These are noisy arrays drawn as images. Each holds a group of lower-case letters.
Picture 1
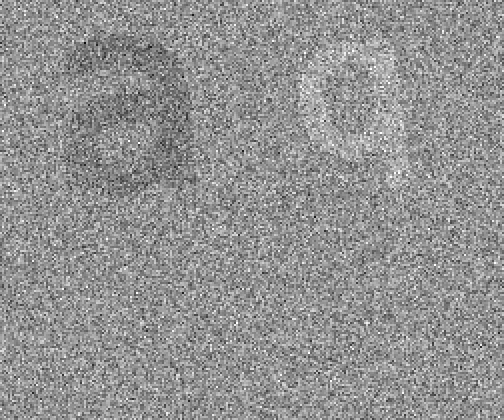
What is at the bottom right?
nothing
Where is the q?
top right
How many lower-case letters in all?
2
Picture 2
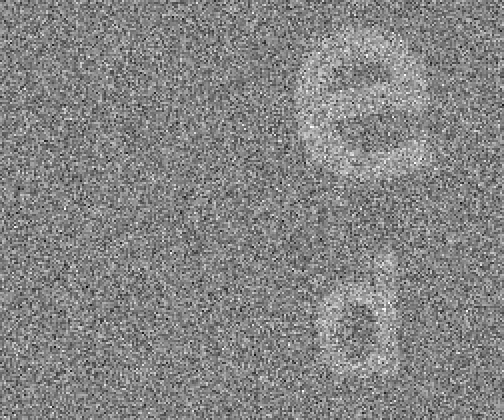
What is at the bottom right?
d
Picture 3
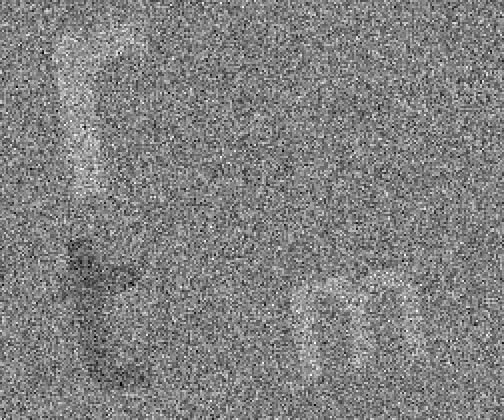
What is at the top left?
r
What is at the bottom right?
m
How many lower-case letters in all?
3
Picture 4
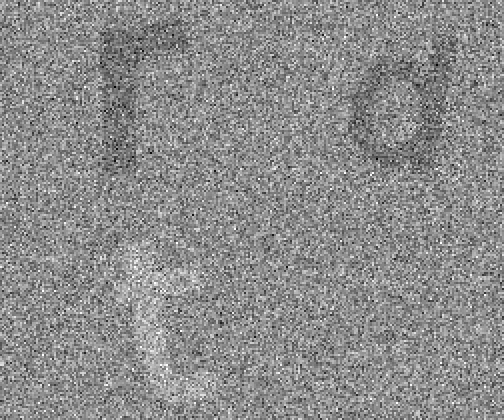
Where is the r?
top left
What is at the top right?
d
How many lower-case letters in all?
3
